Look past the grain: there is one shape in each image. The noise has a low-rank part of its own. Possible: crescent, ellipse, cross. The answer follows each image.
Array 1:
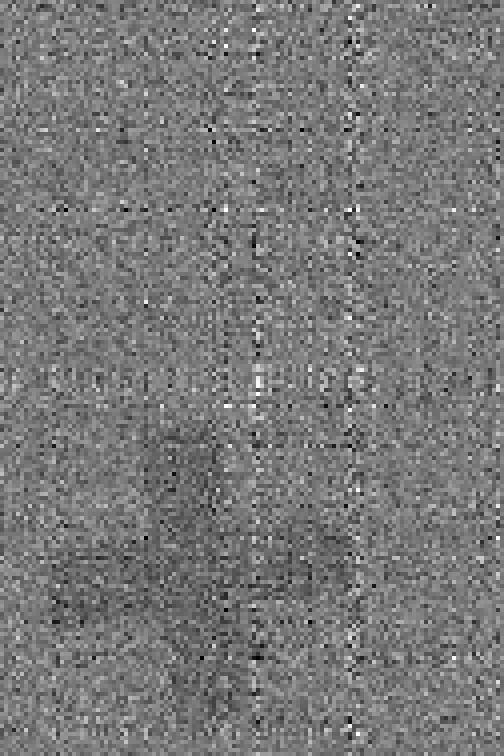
dark cross
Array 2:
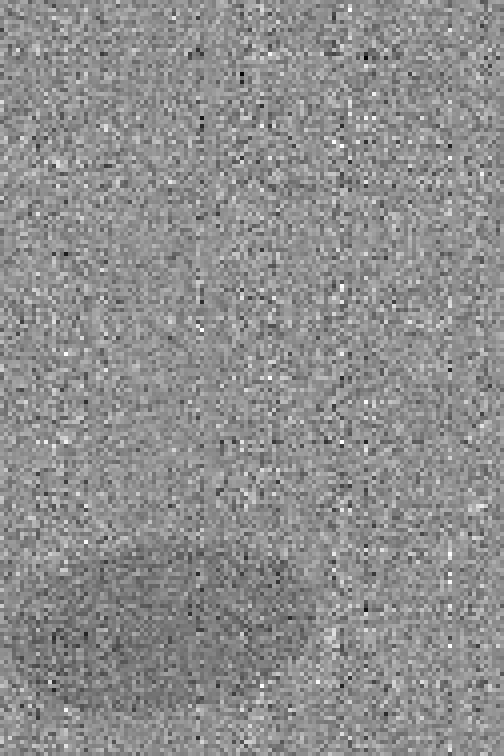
dark ellipse
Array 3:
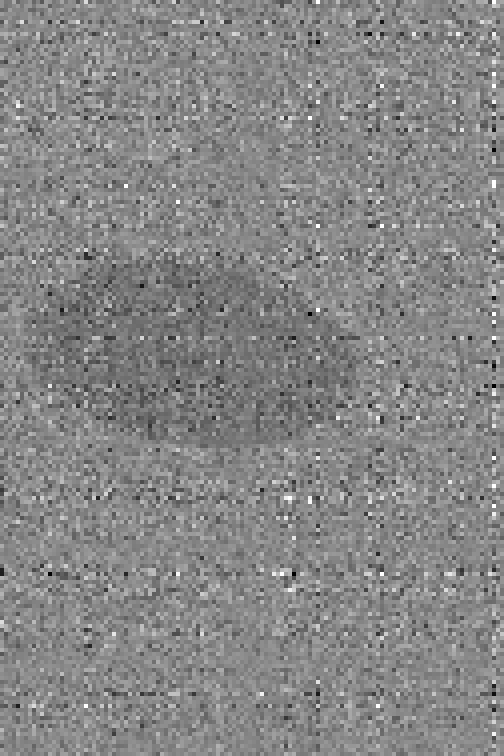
dark ellipse
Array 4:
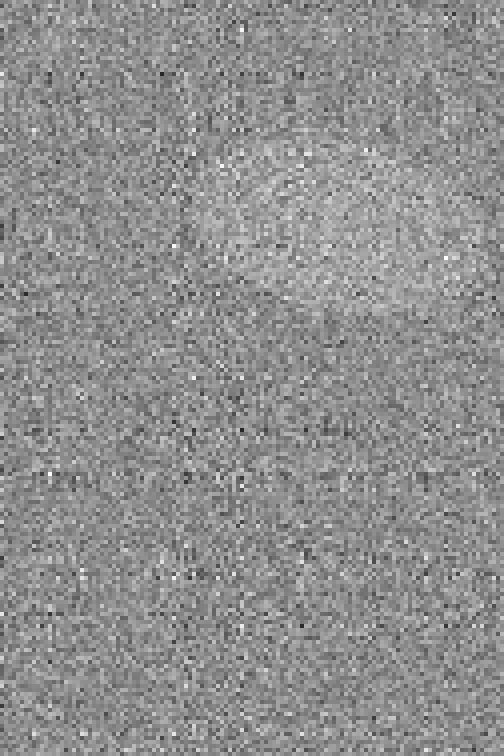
light ellipse
